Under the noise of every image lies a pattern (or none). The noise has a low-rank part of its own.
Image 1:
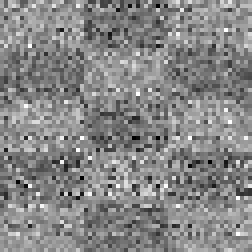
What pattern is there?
a checkerboard
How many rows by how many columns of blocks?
5 by 3
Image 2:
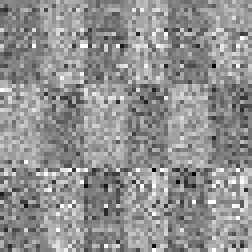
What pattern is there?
a checkerboard
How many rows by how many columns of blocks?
3 by 6
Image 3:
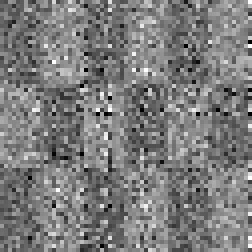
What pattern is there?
a checkerboard
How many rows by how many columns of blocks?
3 by 6
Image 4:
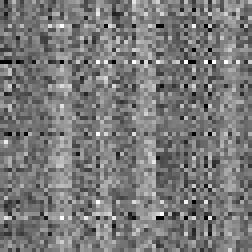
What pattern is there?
bands of columns
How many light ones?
4
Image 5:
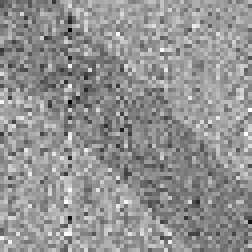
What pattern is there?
a diagonal band
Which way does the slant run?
top left to bottom right
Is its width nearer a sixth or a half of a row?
a half
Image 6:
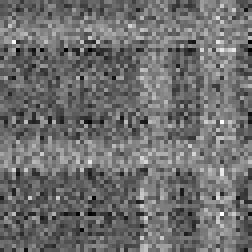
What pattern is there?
bands of rows crossing bands of columns
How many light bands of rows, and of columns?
2 and 2
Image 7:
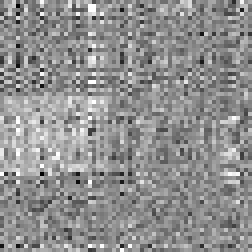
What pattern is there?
one block
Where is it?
middle left
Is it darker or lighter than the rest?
lighter
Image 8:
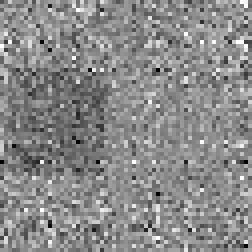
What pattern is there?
one block
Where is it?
middle left
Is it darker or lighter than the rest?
darker
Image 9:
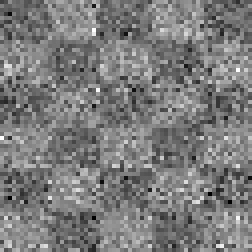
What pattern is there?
a checkerboard
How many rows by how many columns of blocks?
6 by 5
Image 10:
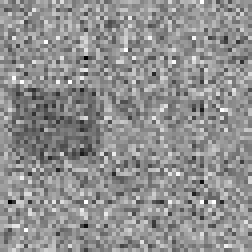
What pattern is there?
one block
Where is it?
middle left
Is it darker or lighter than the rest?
darker
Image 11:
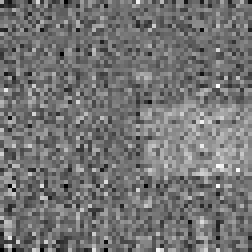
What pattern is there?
one block
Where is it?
middle right
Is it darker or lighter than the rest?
lighter
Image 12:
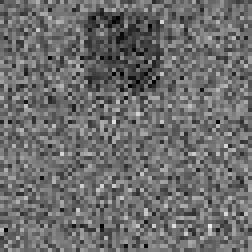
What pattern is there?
one block
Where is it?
top middle
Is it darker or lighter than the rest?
darker
